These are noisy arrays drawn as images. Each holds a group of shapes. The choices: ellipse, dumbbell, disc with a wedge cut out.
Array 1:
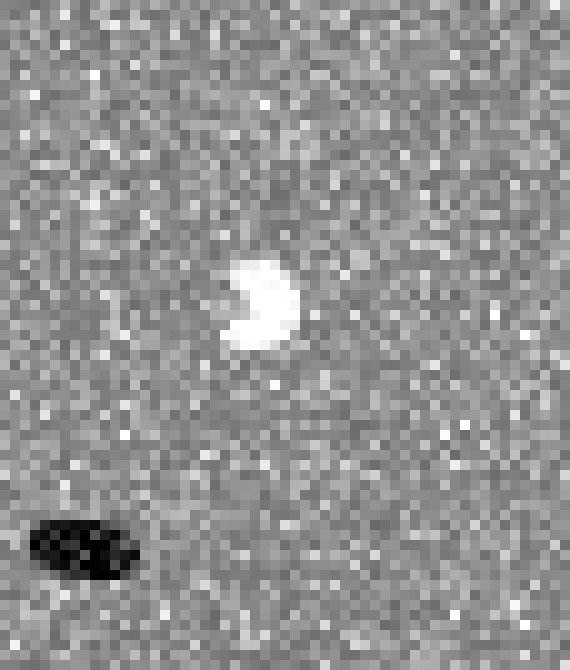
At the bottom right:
nothing
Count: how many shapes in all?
2
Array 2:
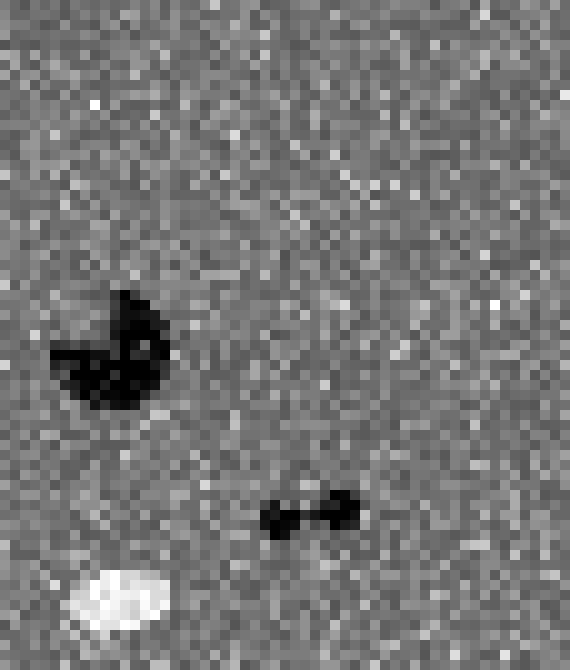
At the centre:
nothing
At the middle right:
nothing
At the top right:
nothing
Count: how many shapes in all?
3
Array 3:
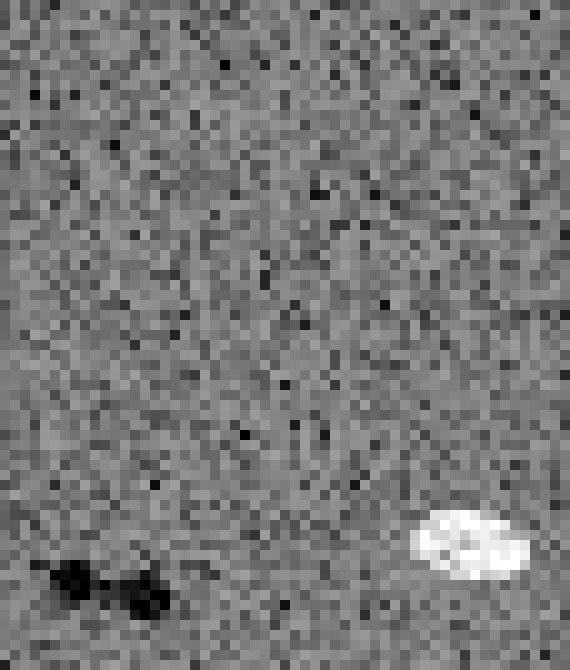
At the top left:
nothing
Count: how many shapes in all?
2
